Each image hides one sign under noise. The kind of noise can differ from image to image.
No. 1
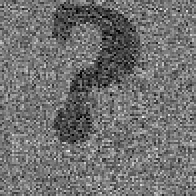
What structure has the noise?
low rank plus noise
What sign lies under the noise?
question mark
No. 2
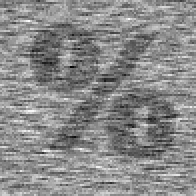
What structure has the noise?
streaked along the rows
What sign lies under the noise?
percent sign
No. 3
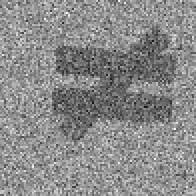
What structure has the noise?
independent entries
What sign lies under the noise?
not-equal sign
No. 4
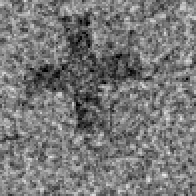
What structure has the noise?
blotchy
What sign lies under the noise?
plus sign
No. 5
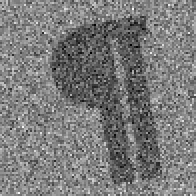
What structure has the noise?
independent entries
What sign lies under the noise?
pilcrow
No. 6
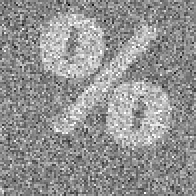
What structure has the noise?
independent entries
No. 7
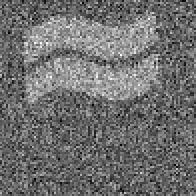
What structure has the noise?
low rank plus noise
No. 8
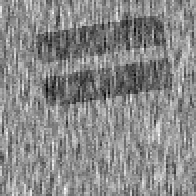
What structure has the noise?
streaked along the columns
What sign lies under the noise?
equals sign
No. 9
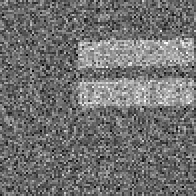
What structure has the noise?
low rank plus noise
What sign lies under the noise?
equals sign
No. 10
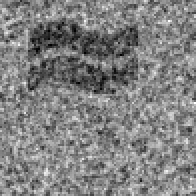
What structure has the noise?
blotchy
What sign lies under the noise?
approximately sign
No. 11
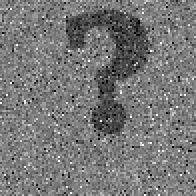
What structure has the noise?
heavy tails
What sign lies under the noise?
question mark
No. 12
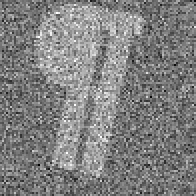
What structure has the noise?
low rank plus noise
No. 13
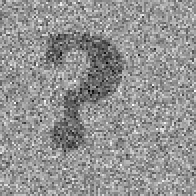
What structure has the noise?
independent entries
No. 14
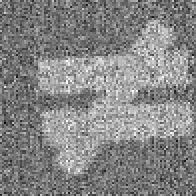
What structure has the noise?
low rank plus noise
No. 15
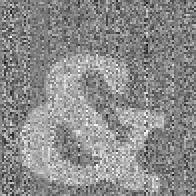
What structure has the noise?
columns of uneven size
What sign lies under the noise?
ampersand
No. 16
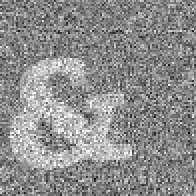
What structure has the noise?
low rank plus noise
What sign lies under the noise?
ampersand
